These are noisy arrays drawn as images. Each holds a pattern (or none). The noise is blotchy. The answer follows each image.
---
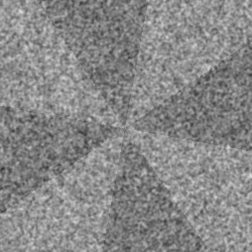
spokes from one point
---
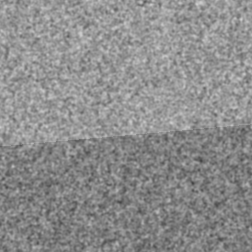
a sharp edge
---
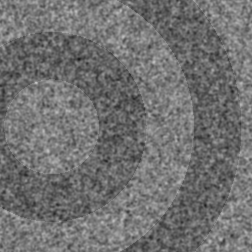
rings round one point
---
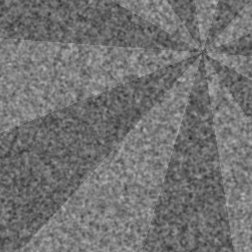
spokes from one point
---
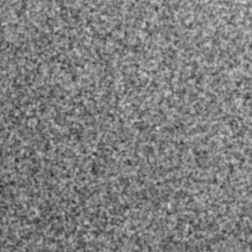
a smooth slope
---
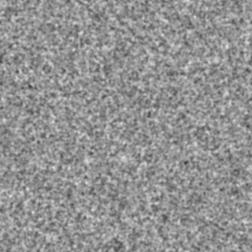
only noise
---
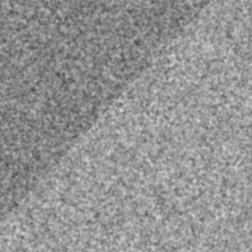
a sharp edge
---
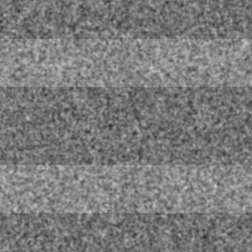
horizontal stripes
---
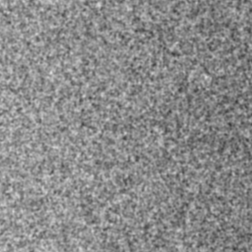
a smooth slope
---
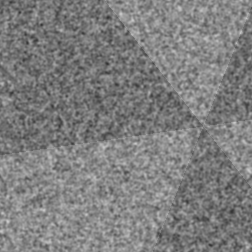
spokes from one point
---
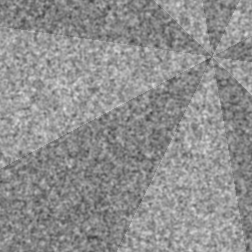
spokes from one point
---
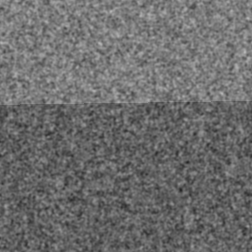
a sharp edge
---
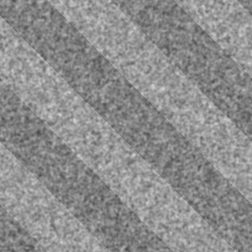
diagonal stripes
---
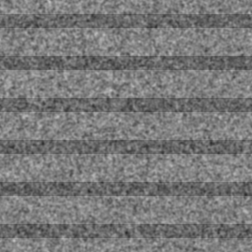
horizontal stripes
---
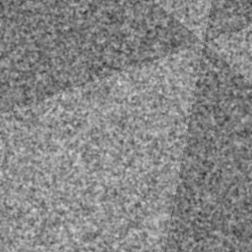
spokes from one point
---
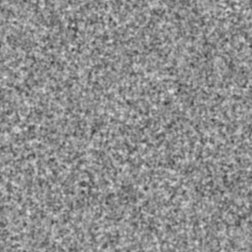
only noise
